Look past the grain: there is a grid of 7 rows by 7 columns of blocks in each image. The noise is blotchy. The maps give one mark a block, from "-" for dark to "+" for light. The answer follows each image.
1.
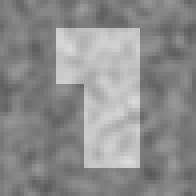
-------
--+++--
--+++--
---++--
---++--
---++--
-------
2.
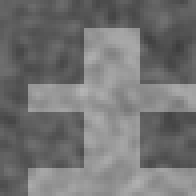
-------
---++--
---++--
-++++++
---++--
---++--
-++++++
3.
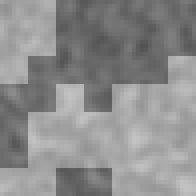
++-----
++-----
+-----+
--+-+++
-++++++
-++++++
++--+++
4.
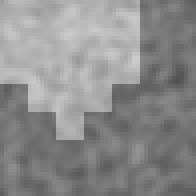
+++++--
+++++--
+++++--
-+++---
--+----
-------
-------
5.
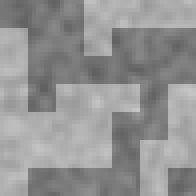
---++++
+--+---
+------
+-+++-+
++++--+
++++-++
+----+-
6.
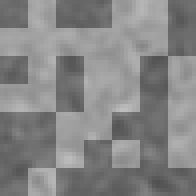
-+--++-
++++++-
-+-++-+
++-++-+
--++--+
--+-+-+
-+-----
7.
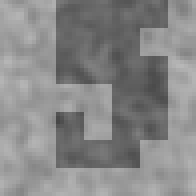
++----+
++---++
++----+
++++--+
++-+--+
++---++
+++++++
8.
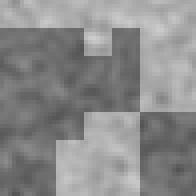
+++++++
---+-++
-----++
-----++
---++--
--+++--
--+++--
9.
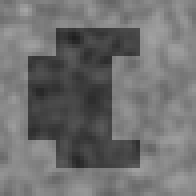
+++++++
++---++
+---+++
+---+++
+---+++
++---++
+++++++
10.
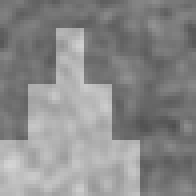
-------
--+----
--+----
-+++---
-+++---
+++++--
+++++--
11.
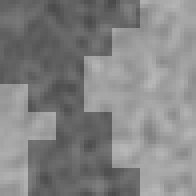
-----++
----+++
---++++
+--++++
++--+++
+---+++
+----++
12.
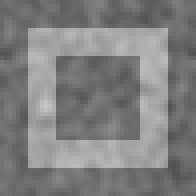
-------
-+++++-
-+---+-
-+---+-
-+---+-
-+++++-
-------
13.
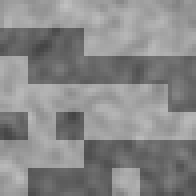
+++++++
---++++
+------
++++++-
-+-++++
+++----
+---+--
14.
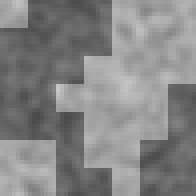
+---+++
----+++
---++++
--++++-
---+++-
++-++--
++--+--
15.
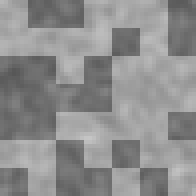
+--+++-
++++-+-
--+-+++
----+++
--++++-
++-+-++
-+--+-+
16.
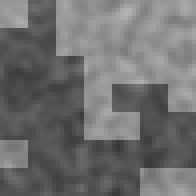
+-+++++
--+++++
---++++
---+--+
---++--
+------
-----++
